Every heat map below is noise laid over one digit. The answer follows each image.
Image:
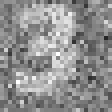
3
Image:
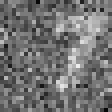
7
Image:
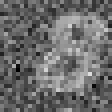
8
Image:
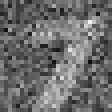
7
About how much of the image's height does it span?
nearly all
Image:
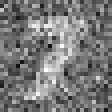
7
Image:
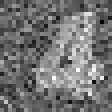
4
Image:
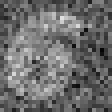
6
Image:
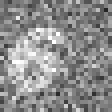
6
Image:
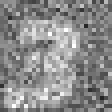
3
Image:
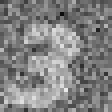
3
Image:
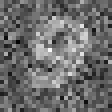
9
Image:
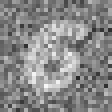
6
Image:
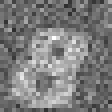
8
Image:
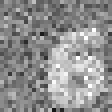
6
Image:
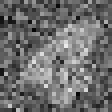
4
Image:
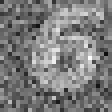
6
